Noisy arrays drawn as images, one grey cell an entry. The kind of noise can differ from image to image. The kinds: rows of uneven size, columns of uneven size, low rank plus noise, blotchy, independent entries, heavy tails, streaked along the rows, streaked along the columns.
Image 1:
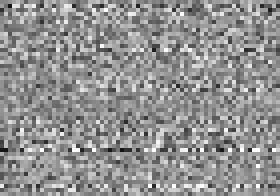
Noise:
rows of uneven size
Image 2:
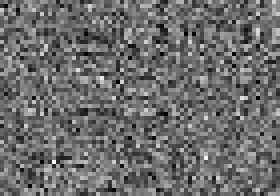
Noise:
low rank plus noise
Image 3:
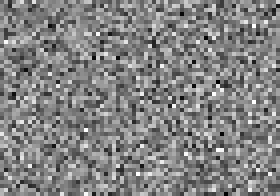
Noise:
independent entries
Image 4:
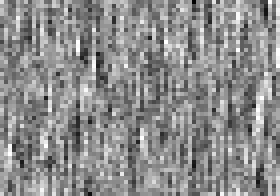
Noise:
streaked along the columns
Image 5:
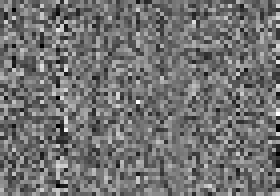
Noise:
columns of uneven size
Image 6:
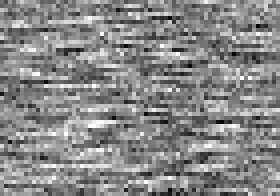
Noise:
streaked along the rows
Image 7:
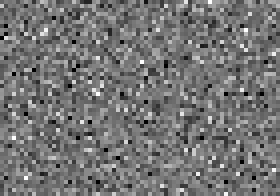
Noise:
heavy tails
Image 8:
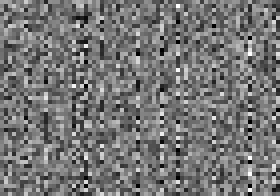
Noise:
columns of uneven size
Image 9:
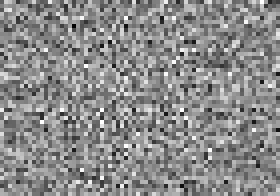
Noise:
low rank plus noise
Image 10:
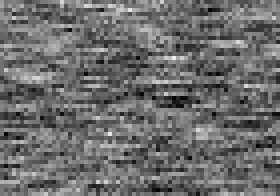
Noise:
streaked along the rows
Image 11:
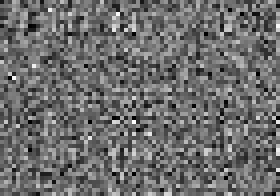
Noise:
low rank plus noise
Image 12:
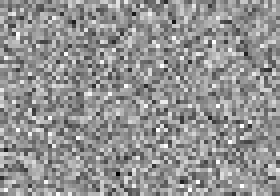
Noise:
independent entries
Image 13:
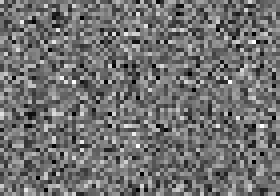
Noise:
low rank plus noise
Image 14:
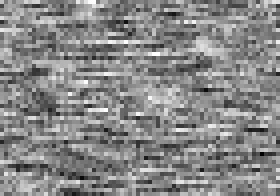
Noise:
streaked along the rows
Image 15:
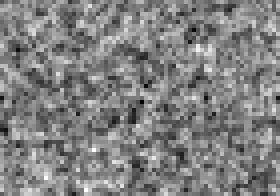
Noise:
blotchy
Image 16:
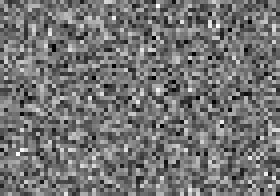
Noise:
low rank plus noise
